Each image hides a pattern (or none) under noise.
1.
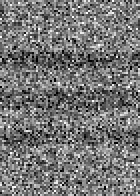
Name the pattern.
bands of rows
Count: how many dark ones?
3
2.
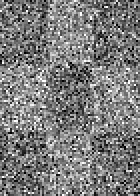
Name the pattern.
a checkerboard
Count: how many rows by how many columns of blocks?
3 by 3
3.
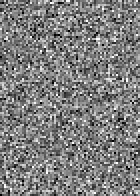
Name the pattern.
only noise
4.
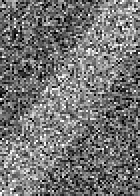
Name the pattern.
a diagonal band
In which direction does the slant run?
bottom left to top right
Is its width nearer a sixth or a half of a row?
a half
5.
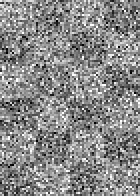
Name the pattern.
a checkerboard
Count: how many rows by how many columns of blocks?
6 by 4
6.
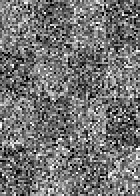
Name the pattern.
a checkerboard
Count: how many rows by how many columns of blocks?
4 by 4
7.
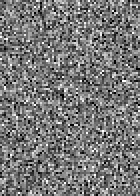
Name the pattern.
only noise
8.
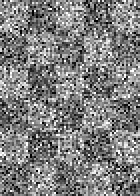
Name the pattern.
a checkerboard
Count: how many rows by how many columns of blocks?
6 by 5
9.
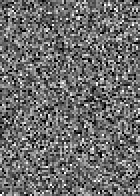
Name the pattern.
only noise
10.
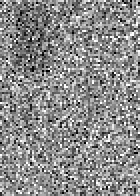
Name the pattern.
one block
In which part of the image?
top left
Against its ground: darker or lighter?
darker
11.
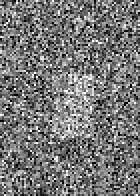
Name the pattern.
one block
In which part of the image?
centre
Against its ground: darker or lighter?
lighter
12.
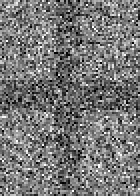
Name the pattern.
bands of rows crossing bands of columns
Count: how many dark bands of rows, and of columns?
1 and 1
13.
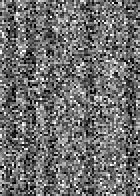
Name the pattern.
bands of columns
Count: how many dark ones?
5
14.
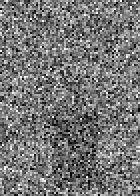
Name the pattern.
one block
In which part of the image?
bottom middle
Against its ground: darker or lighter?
darker
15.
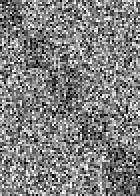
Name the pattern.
blocks along the diagonal
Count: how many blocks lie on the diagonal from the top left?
5
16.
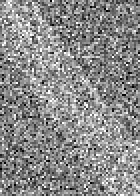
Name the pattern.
a diagonal band
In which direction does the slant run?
top left to bottom right
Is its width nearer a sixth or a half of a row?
a half
